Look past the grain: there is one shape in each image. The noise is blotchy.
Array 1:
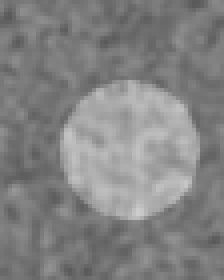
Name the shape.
disc
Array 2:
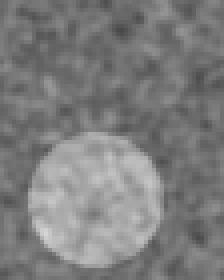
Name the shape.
disc
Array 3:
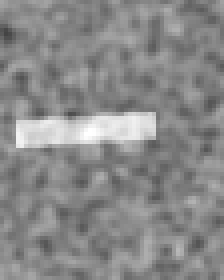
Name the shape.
bar
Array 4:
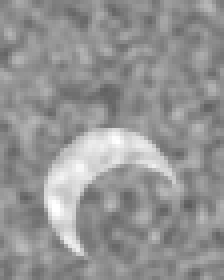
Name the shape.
crescent
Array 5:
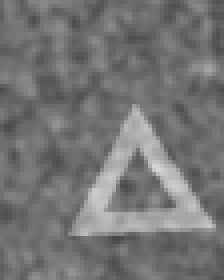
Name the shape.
triangle frame
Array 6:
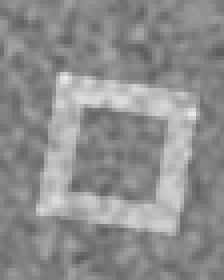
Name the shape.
square frame
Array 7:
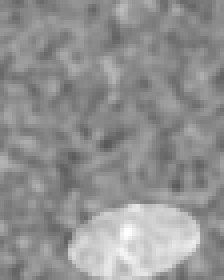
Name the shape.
ellipse
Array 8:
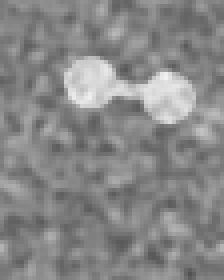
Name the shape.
dumbbell
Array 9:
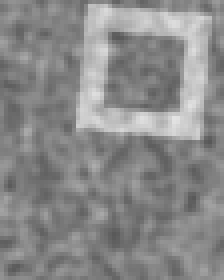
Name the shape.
square frame
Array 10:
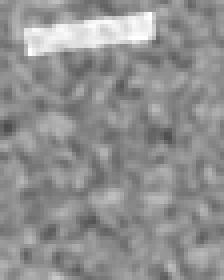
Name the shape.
bar
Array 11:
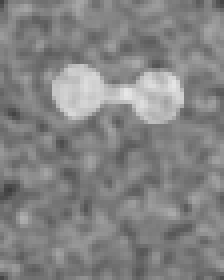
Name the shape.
dumbbell
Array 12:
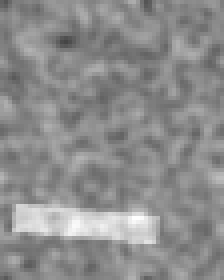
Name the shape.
bar
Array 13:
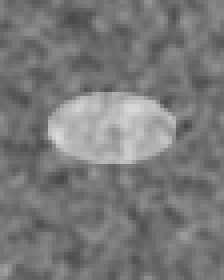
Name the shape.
ellipse
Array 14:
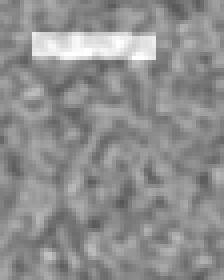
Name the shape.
bar
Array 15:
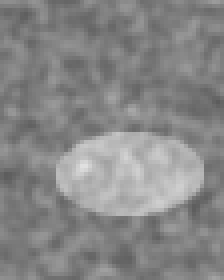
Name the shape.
ellipse
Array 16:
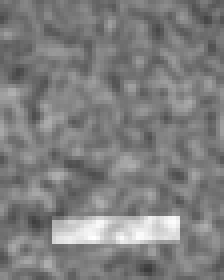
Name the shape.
bar
